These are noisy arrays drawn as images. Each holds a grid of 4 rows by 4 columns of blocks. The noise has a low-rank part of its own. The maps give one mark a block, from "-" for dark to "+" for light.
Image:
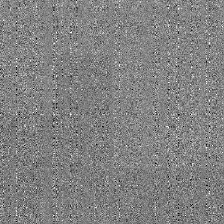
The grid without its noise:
++++
+-++
--++
----
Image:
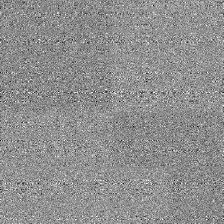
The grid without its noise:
--++
--++
++--
+++-
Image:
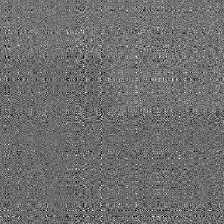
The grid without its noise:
++++
--++
----
----
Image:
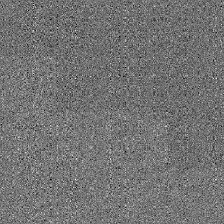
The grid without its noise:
----
+---
+++-
++++
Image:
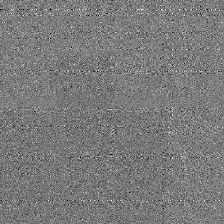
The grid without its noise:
++++
+-++
---+
---+
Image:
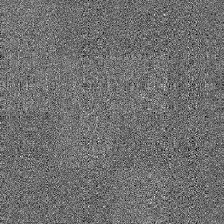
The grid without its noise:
+---
+++-
-+--
--+-
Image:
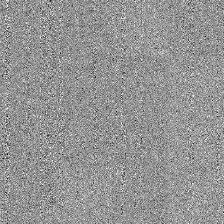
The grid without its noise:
--+-
---+
---+
-+-+
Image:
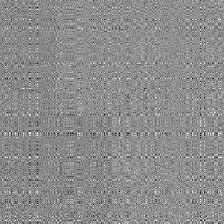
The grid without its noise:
-+++
-+++
--++
--++
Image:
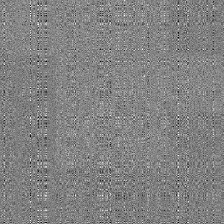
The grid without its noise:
+++-
-+++
-++-
----
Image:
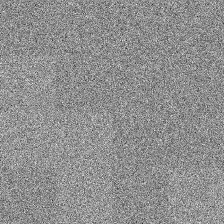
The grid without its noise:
----
+---
++--
-+-+
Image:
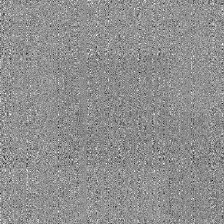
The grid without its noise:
++++
+--+
+---
+++-
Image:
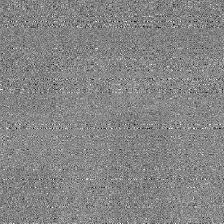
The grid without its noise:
----
-+++
++-+
-+-+
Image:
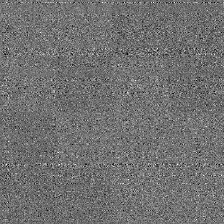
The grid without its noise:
++--
+-+-
-+++
--++
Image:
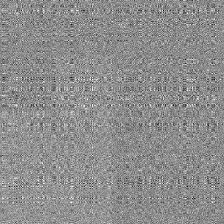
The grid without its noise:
----
-+--
++--
++--
